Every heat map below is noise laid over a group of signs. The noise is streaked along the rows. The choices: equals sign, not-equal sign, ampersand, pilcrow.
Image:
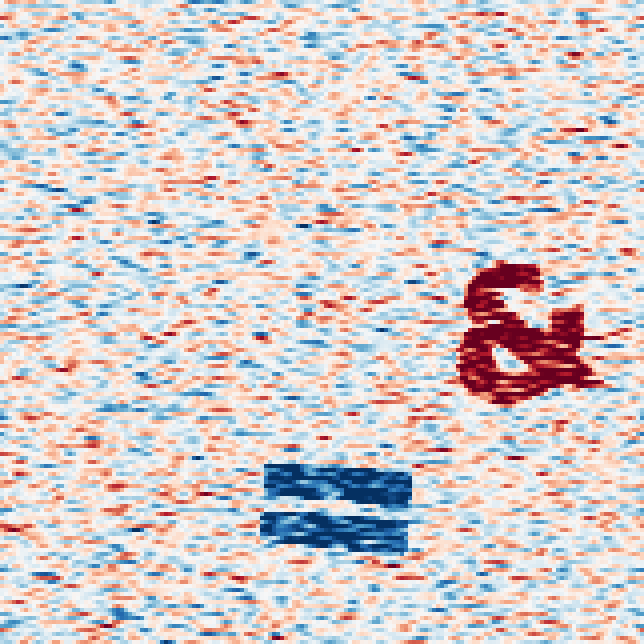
middle right: red ampersand; bottom middle: blue equals sign
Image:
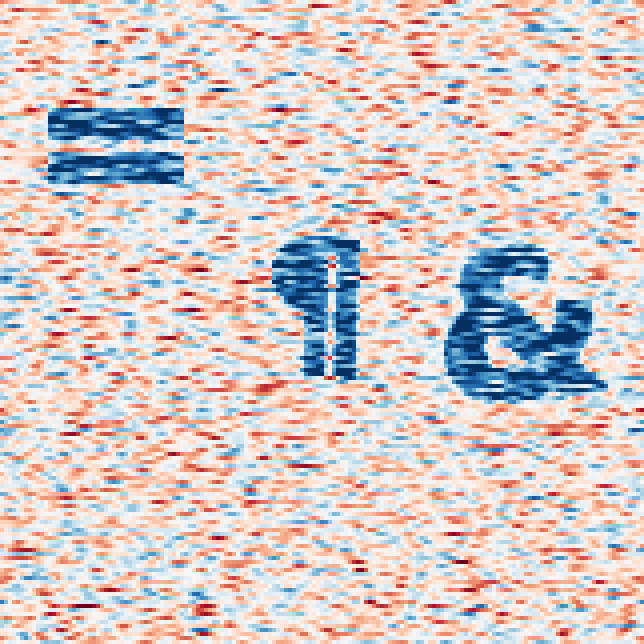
top left: blue equals sign; centre: blue pilcrow; middle right: blue ampersand
